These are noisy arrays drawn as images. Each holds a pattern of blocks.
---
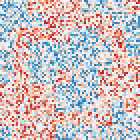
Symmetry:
mirrored about the diagonal from the bottom left
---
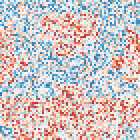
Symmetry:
left and right mirror each other
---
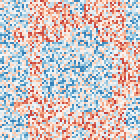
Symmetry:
top and bottom mirror each other
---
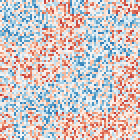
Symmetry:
mirrored about the diagonal from the top left
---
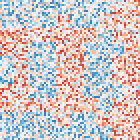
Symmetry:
top and bottom mirror each other
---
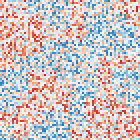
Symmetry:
mirrored about the diagonal from the bottom left
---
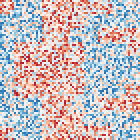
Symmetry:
top and bottom mirror each other
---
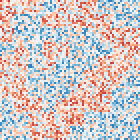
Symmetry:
mirrored about the diagonal from the top left
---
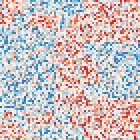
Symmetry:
top and bottom mirror each other
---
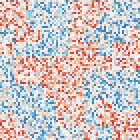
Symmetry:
mirrored about the diagonal from the bottom left
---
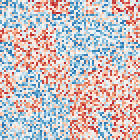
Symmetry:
no symmetry
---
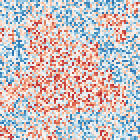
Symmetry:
mirrored about the diagonal from the bottom left
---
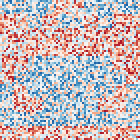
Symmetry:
left and right mirror each other
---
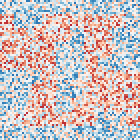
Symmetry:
the same after a half turn
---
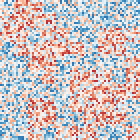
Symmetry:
mirrored about the diagonal from the top left
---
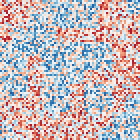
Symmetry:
mirrored about the diagonal from the top left
